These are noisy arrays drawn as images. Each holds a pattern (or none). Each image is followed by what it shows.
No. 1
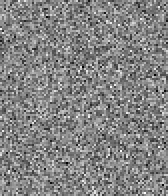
only noise
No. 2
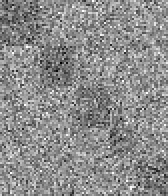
blocks along the diagonal
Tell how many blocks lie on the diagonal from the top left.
5
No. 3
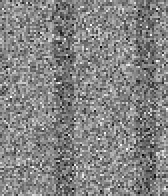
bands of columns
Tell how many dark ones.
2
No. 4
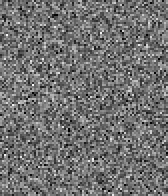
only noise
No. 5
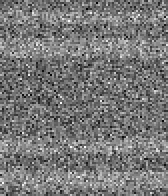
bands of rows
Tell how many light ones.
4
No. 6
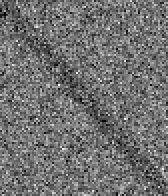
a diagonal band
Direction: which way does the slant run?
top left to bottom right
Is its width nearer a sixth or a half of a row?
a sixth
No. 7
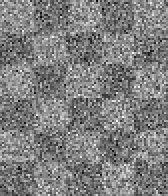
a checkerboard
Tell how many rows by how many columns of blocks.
6 by 5
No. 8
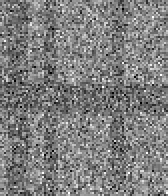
bands of rows crossing bands of columns
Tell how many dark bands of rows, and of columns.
1 and 3
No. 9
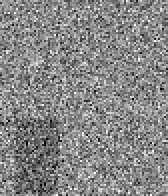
one block
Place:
bottom left
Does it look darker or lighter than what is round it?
darker
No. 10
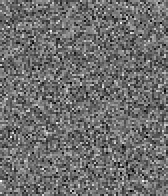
only noise
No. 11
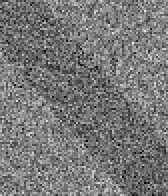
a diagonal band
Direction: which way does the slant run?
top left to bottom right
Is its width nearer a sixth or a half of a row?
a half
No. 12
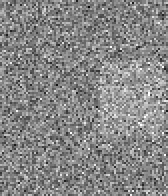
one block
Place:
middle right
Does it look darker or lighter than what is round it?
lighter
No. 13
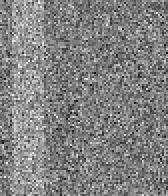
one band of columns
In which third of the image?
left
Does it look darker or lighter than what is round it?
lighter
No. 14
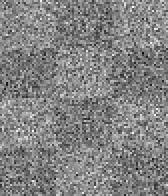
a checkerboard
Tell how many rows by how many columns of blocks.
4 by 3
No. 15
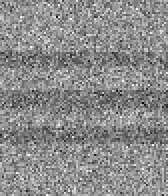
bands of rows
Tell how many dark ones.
3
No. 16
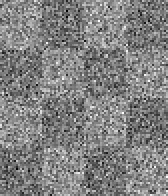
a checkerboard
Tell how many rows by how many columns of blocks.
4 by 4
